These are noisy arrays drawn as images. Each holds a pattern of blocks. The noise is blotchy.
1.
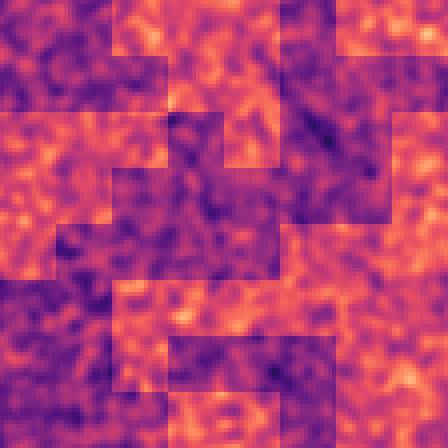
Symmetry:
no symmetry
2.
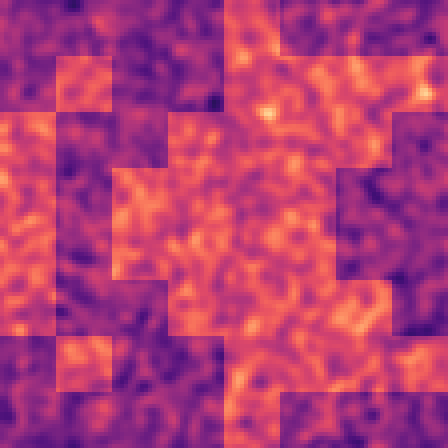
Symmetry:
top and bottom mirror each other
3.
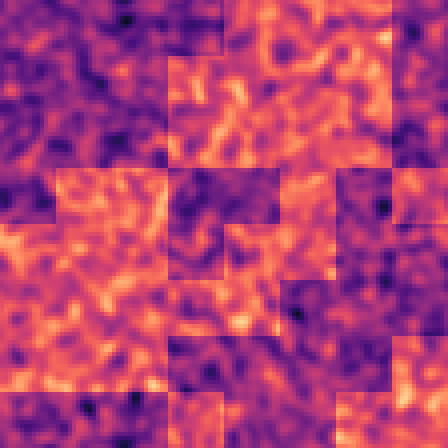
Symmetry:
mirrored about the diagonal from the top left
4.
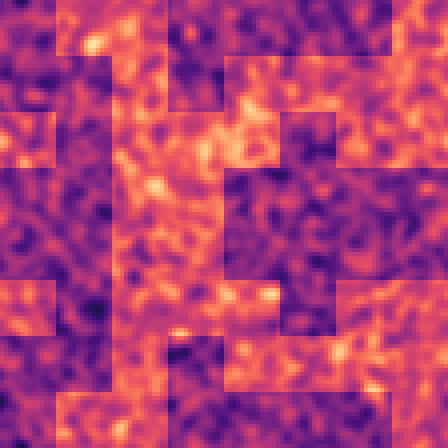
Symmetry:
top and bottom mirror each other
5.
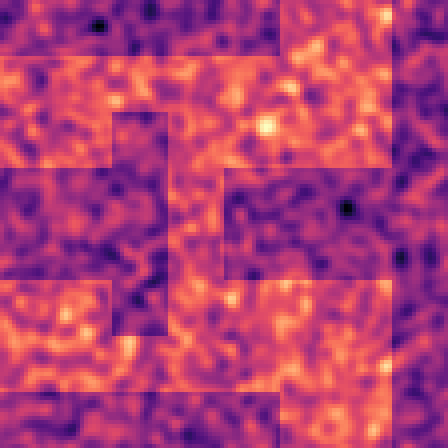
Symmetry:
top and bottom mirror each other
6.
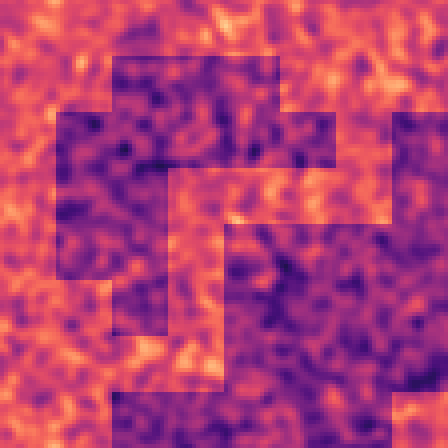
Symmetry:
mirrored about the diagonal from the top left
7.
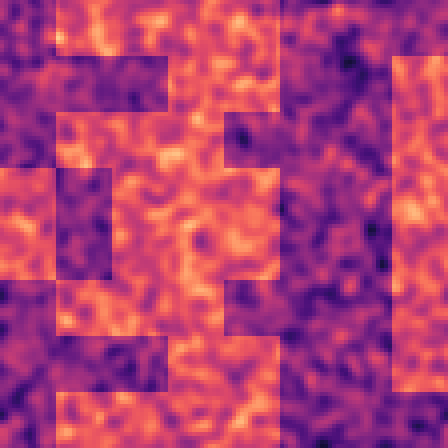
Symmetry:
top and bottom mirror each other
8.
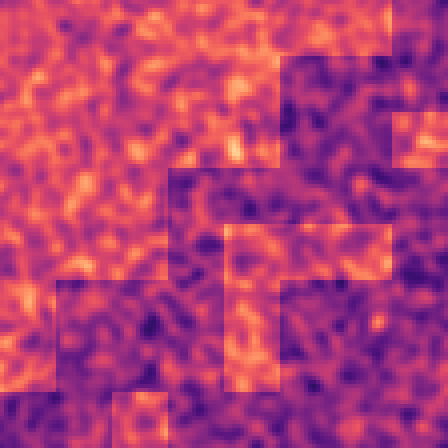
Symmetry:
mirrored about the diagonal from the top left
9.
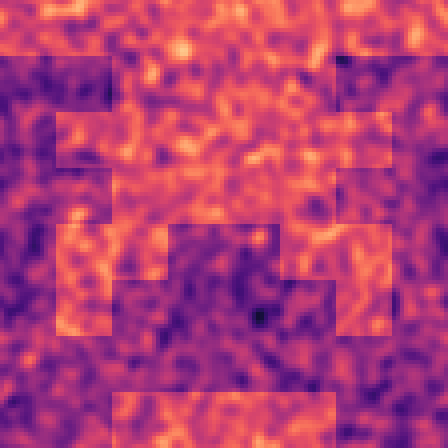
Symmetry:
left and right mirror each other
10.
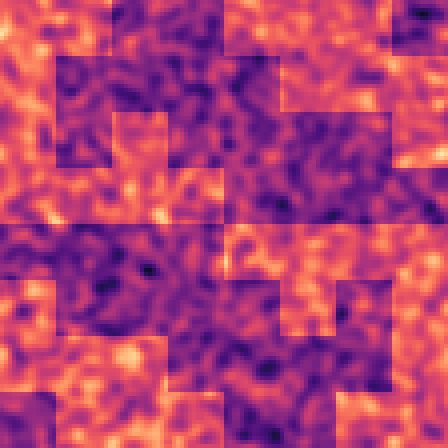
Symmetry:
the same after a half turn
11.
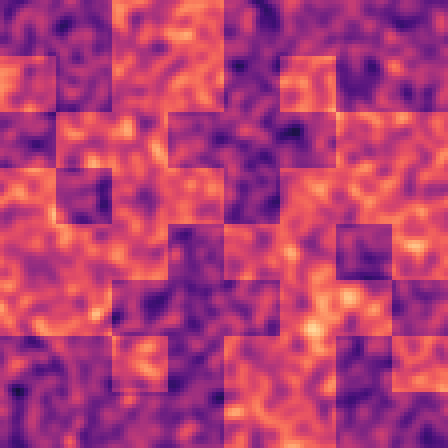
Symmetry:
the same after a half turn
